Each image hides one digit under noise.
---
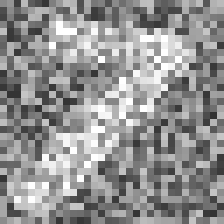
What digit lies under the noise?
7
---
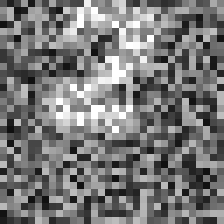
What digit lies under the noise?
2
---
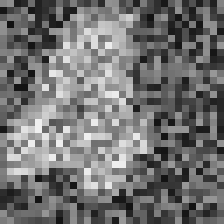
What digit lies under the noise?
4
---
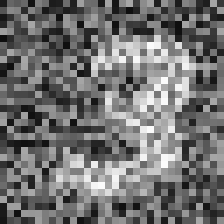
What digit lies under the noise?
3
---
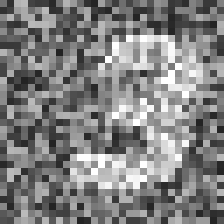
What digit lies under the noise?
3
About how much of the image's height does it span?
two thirds
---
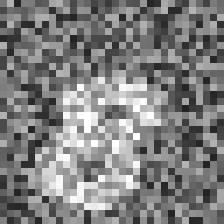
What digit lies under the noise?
8
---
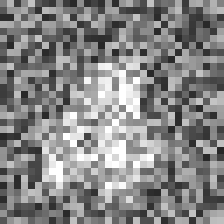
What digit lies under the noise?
4
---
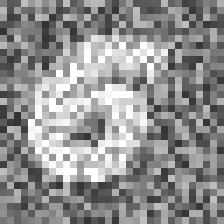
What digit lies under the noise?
6
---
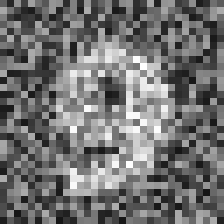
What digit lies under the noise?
9
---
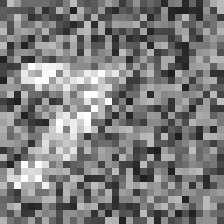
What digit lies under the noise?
7
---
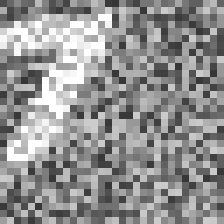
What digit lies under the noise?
7
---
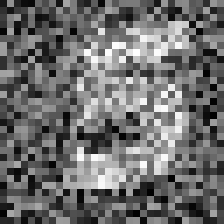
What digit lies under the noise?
5
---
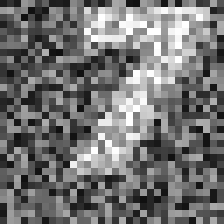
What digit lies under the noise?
7
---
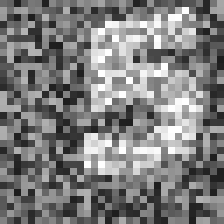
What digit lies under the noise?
5
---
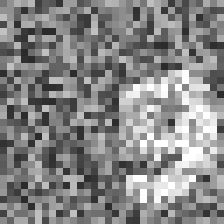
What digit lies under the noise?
9
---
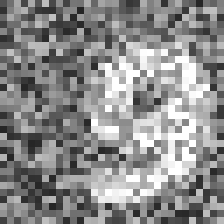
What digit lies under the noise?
9
